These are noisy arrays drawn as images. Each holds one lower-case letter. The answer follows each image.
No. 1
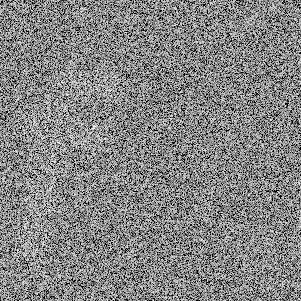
f
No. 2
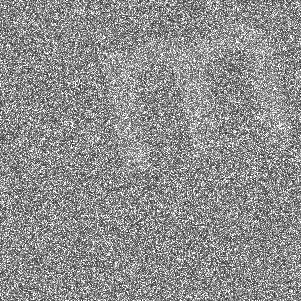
m
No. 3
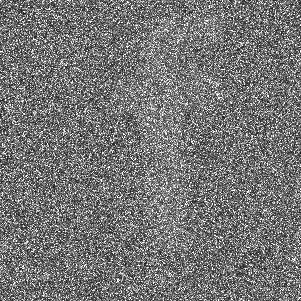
f
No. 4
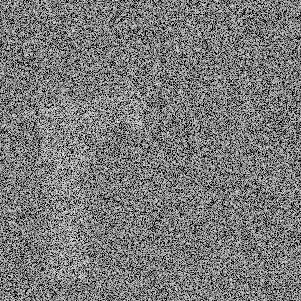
r
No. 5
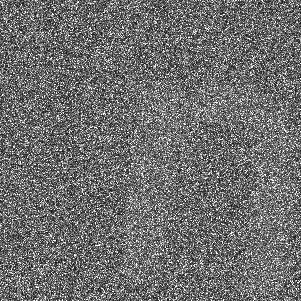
n
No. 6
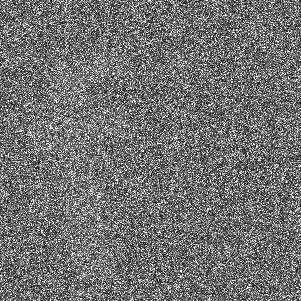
f
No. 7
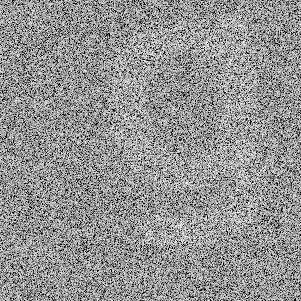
g
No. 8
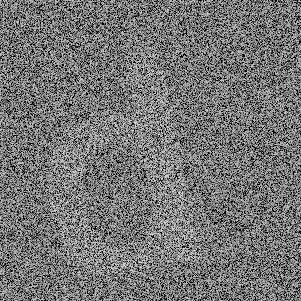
d
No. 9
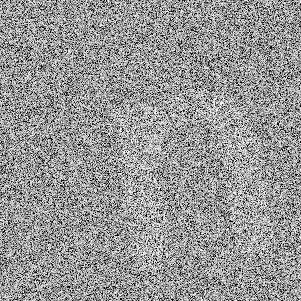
n
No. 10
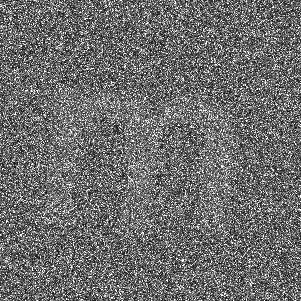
m
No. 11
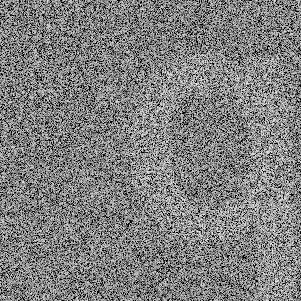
q
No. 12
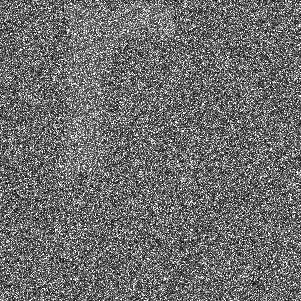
r
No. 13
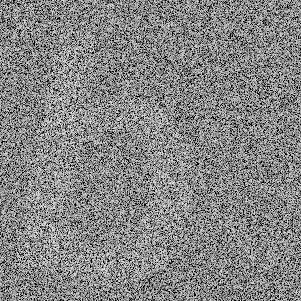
b
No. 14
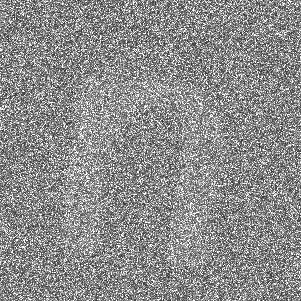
n
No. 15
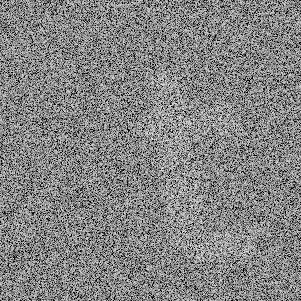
t
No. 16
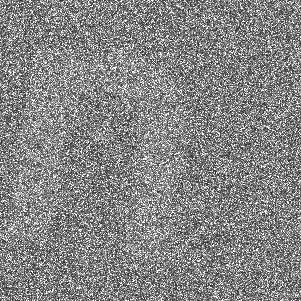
n
